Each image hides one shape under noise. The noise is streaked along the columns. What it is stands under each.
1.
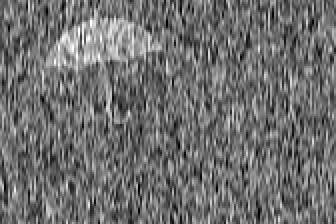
light umbrella
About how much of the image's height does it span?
half
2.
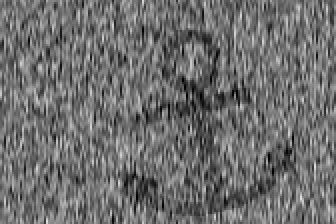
dark anchor
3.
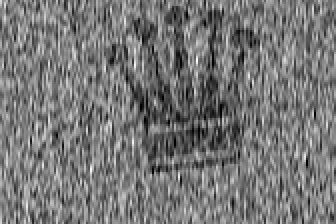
dark chess queen
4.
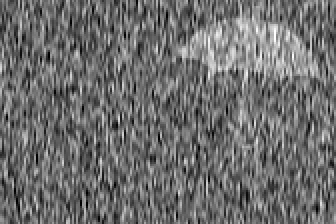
light umbrella
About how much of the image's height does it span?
two thirds
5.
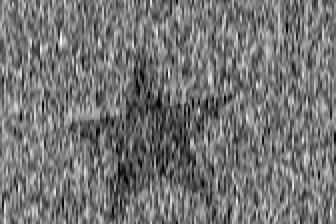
dark star
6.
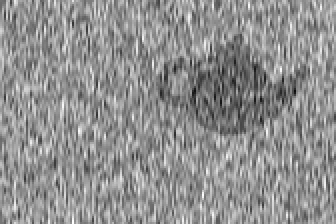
dark teapot
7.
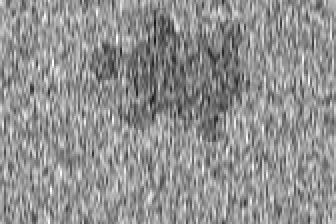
dark turtle
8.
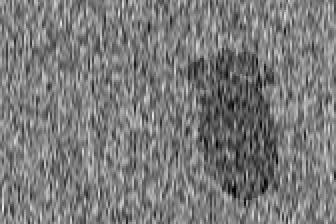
dark footprint
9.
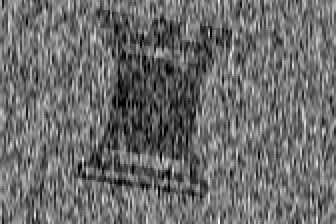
dark chess rook
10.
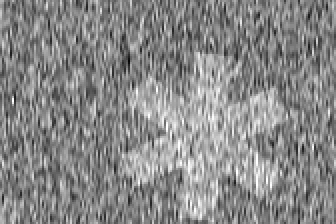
light asterisk
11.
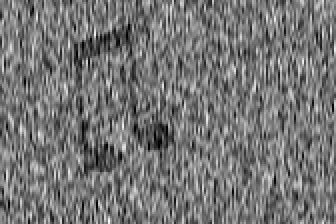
dark pair of musical notes
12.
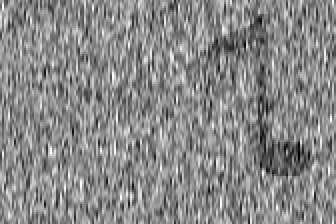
dark musical note
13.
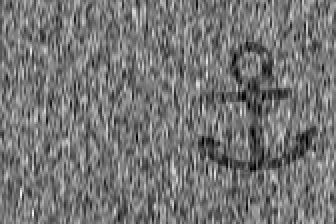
dark anchor
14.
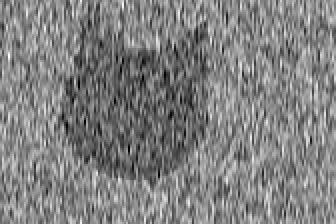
dark cat's head
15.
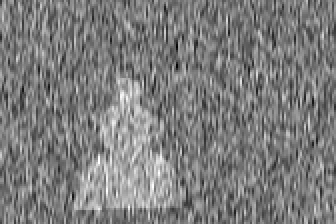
light chess pawn
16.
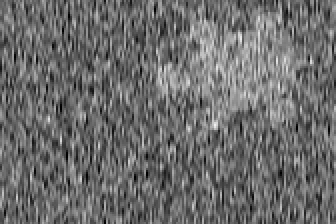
light turtle
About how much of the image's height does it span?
half
